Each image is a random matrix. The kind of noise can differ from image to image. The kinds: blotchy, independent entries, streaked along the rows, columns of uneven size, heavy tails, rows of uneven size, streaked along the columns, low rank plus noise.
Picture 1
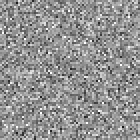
independent entries
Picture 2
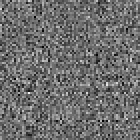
low rank plus noise
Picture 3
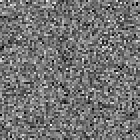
independent entries
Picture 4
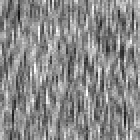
streaked along the columns
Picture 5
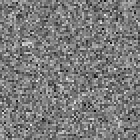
independent entries
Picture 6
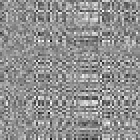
low rank plus noise
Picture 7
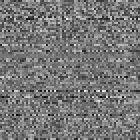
rows of uneven size
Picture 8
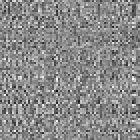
low rank plus noise
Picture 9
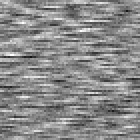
streaked along the rows
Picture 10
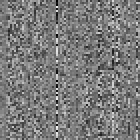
columns of uneven size
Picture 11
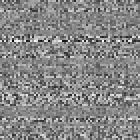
rows of uneven size
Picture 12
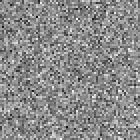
independent entries
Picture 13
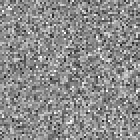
independent entries
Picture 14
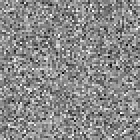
independent entries
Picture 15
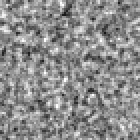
blotchy
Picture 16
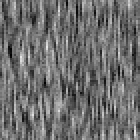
streaked along the columns
